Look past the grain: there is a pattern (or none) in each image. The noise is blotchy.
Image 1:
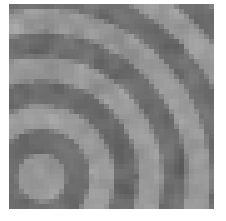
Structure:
rings round one point
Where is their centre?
bottom left
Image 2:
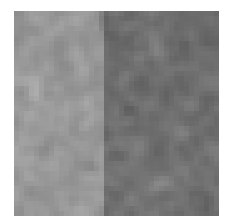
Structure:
a sharp edge
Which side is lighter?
left
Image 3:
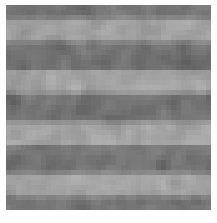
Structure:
horizontal stripes
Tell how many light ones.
4
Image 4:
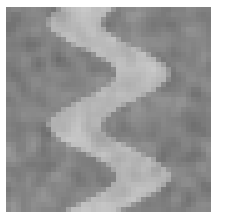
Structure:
a wavy band
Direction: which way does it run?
top to bottom
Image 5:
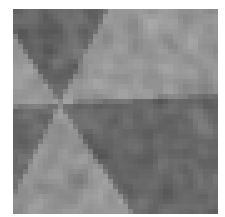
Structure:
spokes from one point
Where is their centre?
middle left
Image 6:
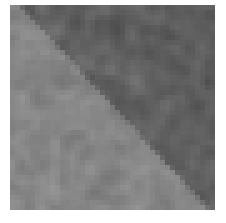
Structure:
a sharp edge
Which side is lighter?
bottom left
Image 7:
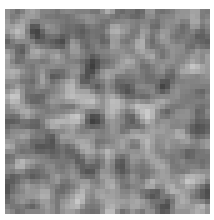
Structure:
only noise
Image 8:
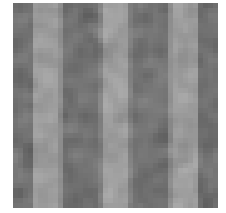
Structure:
vertical stripes
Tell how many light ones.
3
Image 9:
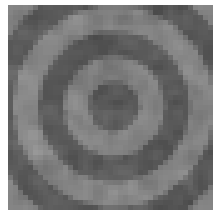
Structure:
rings round one point
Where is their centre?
centre
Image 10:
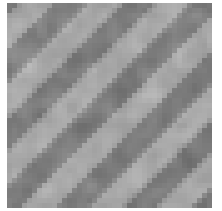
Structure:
diagonal stripes
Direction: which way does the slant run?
bottom left to top right
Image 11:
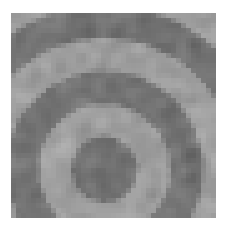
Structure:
rings round one point
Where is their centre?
bottom middle
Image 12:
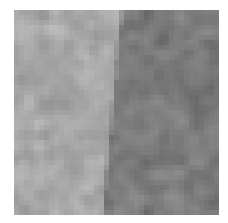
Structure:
a sharp edge
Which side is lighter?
left
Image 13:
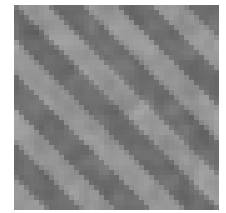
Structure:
diagonal stripes
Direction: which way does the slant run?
top left to bottom right
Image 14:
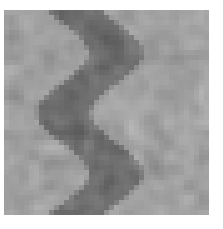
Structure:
a wavy band
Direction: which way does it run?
top to bottom
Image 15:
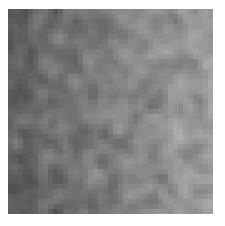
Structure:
a smooth slope
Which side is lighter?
right
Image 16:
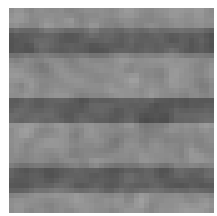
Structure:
horizontal stripes
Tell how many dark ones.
3
